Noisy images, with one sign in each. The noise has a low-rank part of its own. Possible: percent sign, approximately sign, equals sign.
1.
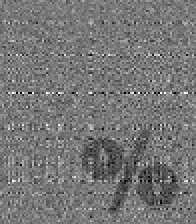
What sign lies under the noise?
percent sign
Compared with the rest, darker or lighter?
darker
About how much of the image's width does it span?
half
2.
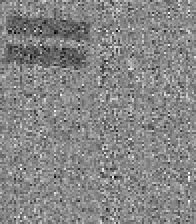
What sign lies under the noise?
equals sign
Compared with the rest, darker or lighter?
darker
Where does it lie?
top left
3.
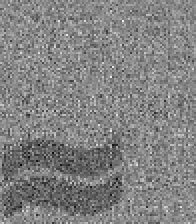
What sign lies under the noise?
approximately sign
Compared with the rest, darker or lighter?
darker
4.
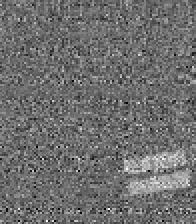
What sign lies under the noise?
equals sign
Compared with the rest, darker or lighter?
lighter
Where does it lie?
bottom right
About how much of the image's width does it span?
a third
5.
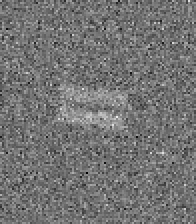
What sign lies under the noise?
equals sign
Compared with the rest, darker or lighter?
lighter
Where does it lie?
centre
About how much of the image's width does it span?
a third
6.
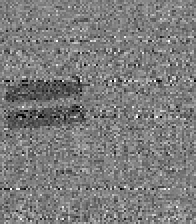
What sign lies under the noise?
equals sign
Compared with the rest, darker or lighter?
darker
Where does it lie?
middle left
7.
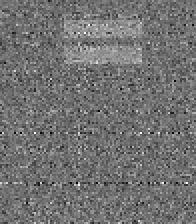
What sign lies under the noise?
equals sign
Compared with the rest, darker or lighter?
lighter
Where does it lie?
top middle
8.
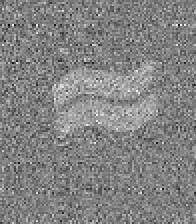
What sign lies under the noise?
approximately sign
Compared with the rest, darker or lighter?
lighter
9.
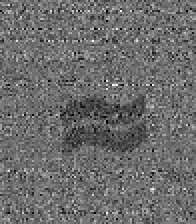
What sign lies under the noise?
approximately sign
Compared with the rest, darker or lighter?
darker
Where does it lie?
centre
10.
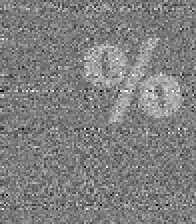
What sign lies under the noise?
percent sign
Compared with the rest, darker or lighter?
lighter
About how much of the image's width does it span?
half
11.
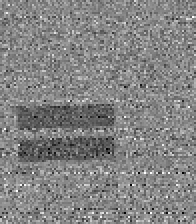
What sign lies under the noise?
equals sign
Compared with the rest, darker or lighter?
darker
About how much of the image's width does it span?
half
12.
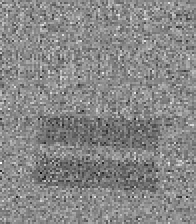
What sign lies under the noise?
equals sign
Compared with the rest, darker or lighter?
darker
